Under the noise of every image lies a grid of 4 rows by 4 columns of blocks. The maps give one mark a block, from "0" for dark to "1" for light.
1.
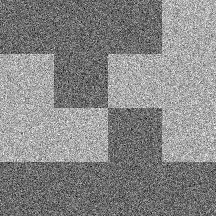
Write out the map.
0 0 0 1
1 0 1 1
1 1 0 1
0 0 0 0
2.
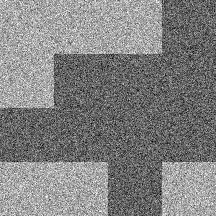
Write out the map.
1 1 1 0
1 0 0 0
0 0 0 0
1 1 0 1
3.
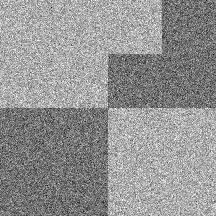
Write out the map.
1 1 1 0
1 1 0 0
0 0 1 1
0 0 1 1
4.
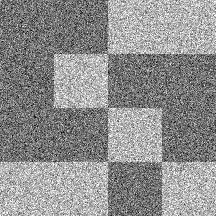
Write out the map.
0 0 1 1
0 1 0 0
0 0 1 0
1 1 0 1
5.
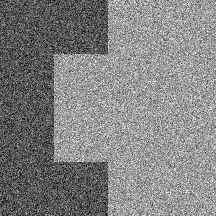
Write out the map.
0 0 1 1
0 1 1 1
0 1 1 1
0 0 1 1
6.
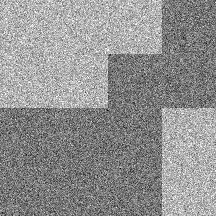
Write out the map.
1 1 1 0
1 1 0 0
0 0 0 1
0 0 0 1
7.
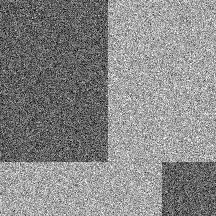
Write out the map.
0 0 1 1
0 0 1 1
0 0 1 1
1 1 1 0
